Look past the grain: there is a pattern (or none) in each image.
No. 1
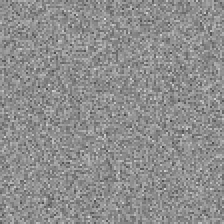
only noise
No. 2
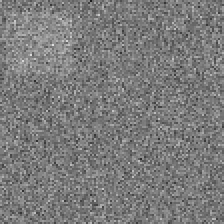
one block
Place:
top left
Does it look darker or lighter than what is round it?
lighter
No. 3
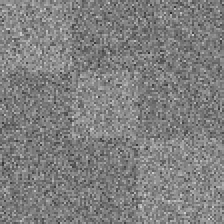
blocks along the diagonal
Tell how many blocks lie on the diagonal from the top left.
3
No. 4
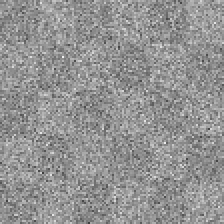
a checkerboard
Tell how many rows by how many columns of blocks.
5 by 6
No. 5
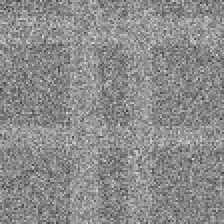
bands of rows crossing bands of columns
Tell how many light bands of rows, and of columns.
2 and 2
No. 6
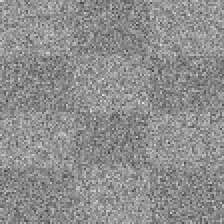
a checkerboard
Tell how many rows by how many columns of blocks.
4 by 3
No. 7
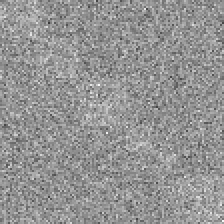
blocks along the diagonal
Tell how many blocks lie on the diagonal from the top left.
6
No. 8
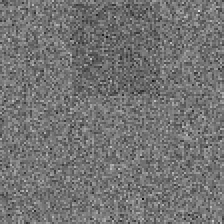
one block
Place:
top middle
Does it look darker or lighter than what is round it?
darker
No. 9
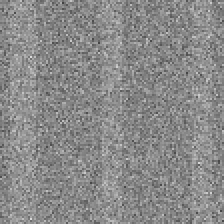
bands of columns
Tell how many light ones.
3
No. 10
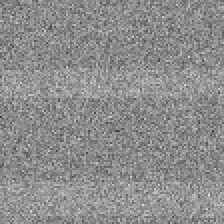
bands of rows
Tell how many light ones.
2
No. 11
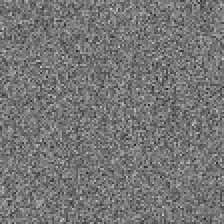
only noise
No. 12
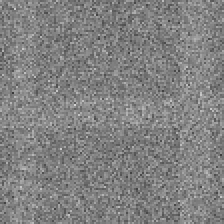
bands of rows crossing bands of columns
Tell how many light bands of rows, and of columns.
1 and 2
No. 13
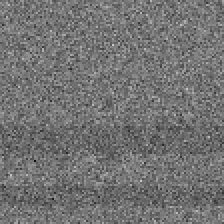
bands of rows
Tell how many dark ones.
2
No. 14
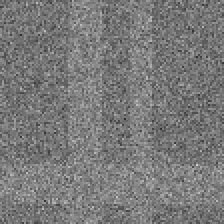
bands of rows crossing bands of columns
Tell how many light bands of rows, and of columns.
1 and 2
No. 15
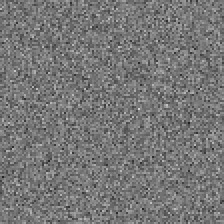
only noise
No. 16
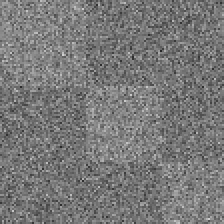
blocks along the diagonal
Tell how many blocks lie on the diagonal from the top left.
3
